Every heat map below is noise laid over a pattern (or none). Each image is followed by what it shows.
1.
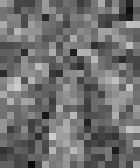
spokes from one point
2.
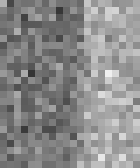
a sharp edge
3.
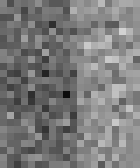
a sharp edge
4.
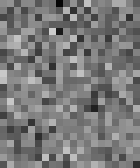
only noise
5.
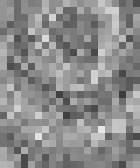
rings round one point
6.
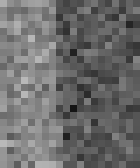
a sharp edge
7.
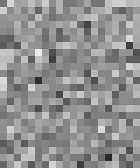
only noise
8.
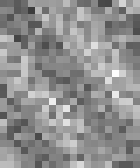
diagonal stripes
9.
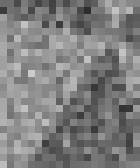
spokes from one point
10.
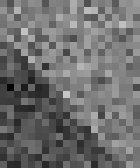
a sharp edge
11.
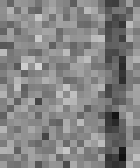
one vertical stripe
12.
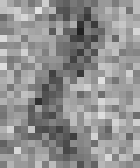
a wavy band
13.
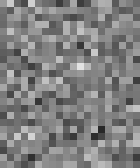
only noise
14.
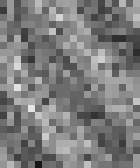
diagonal stripes
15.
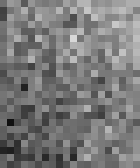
a smooth slope
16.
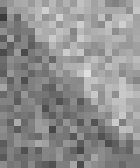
a sharp edge
